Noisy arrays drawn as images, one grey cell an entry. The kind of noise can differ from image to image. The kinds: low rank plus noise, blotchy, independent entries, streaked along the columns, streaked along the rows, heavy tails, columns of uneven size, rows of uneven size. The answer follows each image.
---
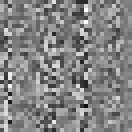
columns of uneven size
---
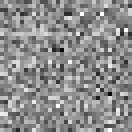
low rank plus noise
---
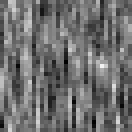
streaked along the columns
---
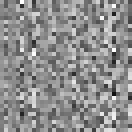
columns of uneven size
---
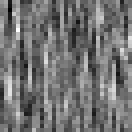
streaked along the columns
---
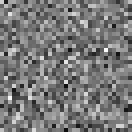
low rank plus noise
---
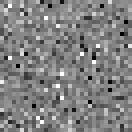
heavy tails
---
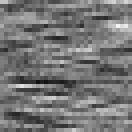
streaked along the rows
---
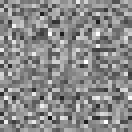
low rank plus noise
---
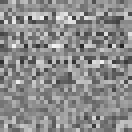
rows of uneven size
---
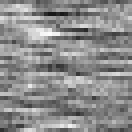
streaked along the rows
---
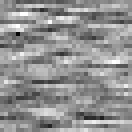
streaked along the rows
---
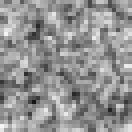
blotchy
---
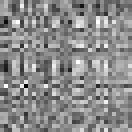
low rank plus noise
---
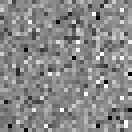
heavy tails
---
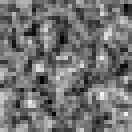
blotchy
